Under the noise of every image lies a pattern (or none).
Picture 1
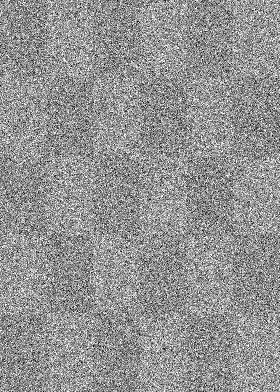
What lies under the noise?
a checkerboard
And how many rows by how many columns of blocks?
5 by 6
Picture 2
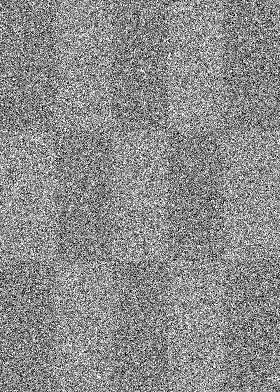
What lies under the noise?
a checkerboard
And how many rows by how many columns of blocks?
3 by 5
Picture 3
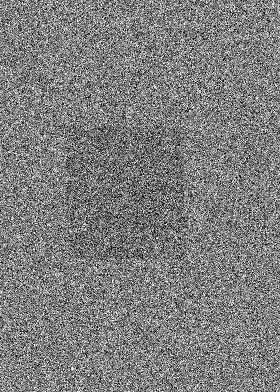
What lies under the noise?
one block
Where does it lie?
centre
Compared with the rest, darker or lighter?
darker
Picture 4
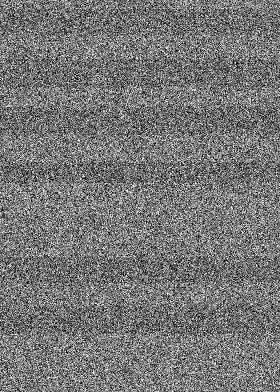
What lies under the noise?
bands of rows
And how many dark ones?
6
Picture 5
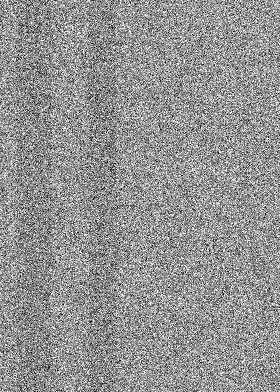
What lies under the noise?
bands of columns
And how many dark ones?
2
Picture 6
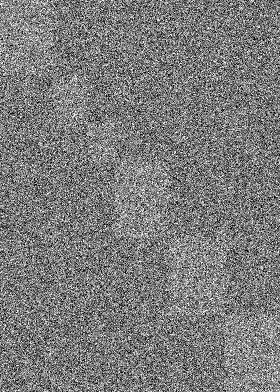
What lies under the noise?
blocks along the diagonal
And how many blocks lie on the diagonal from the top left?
6
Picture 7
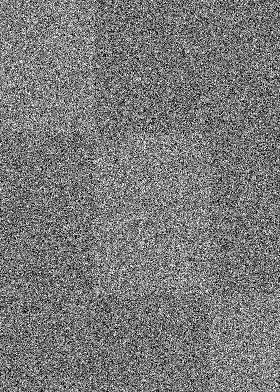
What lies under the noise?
blocks along the diagonal
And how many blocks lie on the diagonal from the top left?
3
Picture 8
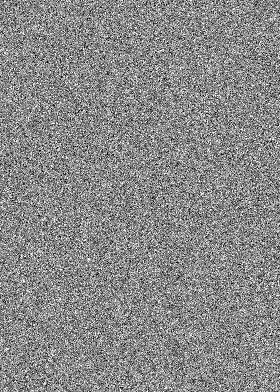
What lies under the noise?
only noise
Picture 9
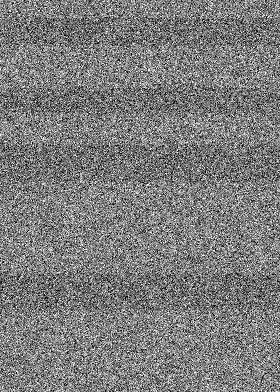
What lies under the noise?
bands of rows
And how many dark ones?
4
